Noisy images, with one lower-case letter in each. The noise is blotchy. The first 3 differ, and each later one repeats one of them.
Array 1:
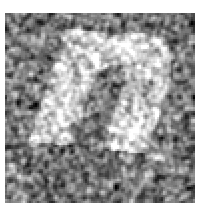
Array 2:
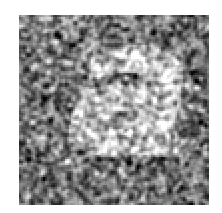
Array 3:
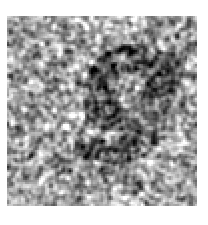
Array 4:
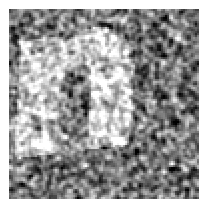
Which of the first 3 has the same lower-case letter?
1
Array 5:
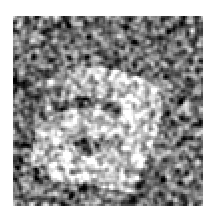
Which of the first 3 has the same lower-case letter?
2
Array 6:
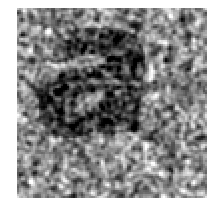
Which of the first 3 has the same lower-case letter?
2
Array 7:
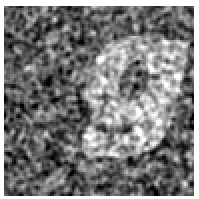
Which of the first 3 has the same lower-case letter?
3
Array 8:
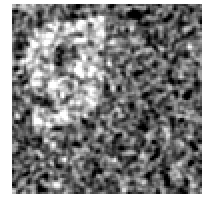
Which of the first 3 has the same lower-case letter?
3
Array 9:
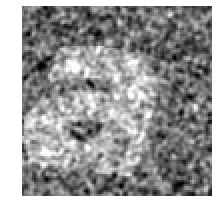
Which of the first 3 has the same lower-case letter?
2
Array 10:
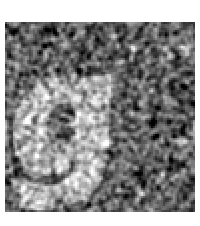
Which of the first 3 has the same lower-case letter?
3
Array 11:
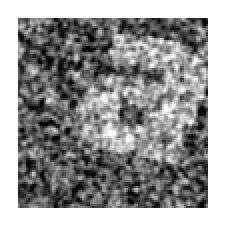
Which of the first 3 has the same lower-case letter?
2
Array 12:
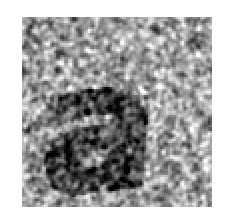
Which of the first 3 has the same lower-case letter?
2
